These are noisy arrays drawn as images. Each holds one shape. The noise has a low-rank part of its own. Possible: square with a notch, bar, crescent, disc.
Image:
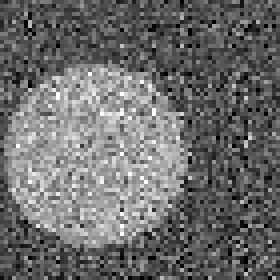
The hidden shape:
disc
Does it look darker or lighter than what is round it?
lighter
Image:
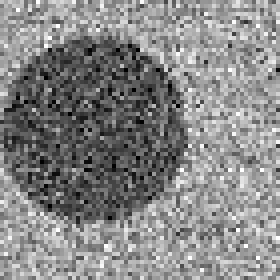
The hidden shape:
disc
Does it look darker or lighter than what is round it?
darker
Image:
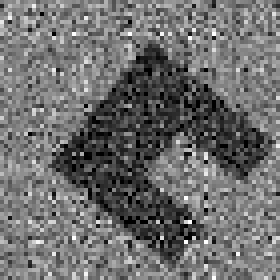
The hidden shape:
square with a notch
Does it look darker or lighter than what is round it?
darker
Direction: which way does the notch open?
down and right
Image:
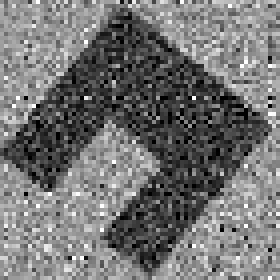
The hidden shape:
square with a notch
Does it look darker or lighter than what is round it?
darker
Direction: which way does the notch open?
down and left
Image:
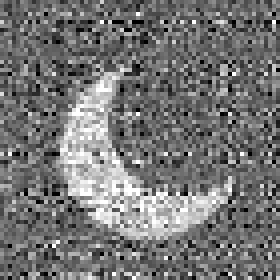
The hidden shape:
crescent
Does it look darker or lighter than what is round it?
lighter
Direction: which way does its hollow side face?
up and right
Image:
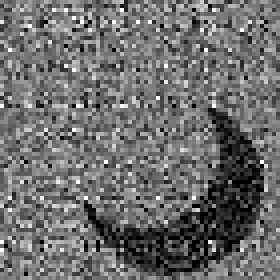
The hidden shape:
crescent
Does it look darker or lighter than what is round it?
darker
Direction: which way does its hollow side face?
up and left
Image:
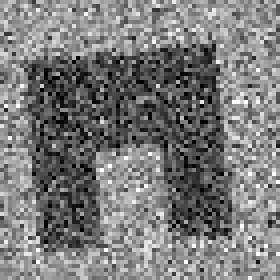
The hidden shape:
square with a notch
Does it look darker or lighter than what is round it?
darker
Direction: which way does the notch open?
down
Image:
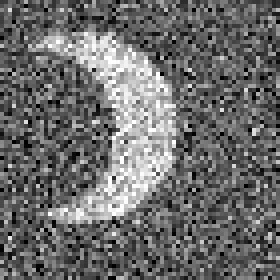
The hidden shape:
crescent
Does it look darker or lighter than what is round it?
lighter
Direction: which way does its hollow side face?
left
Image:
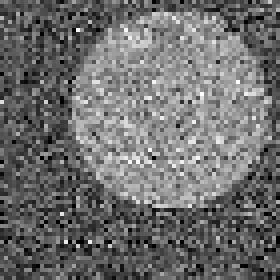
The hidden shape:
disc
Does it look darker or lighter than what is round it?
lighter
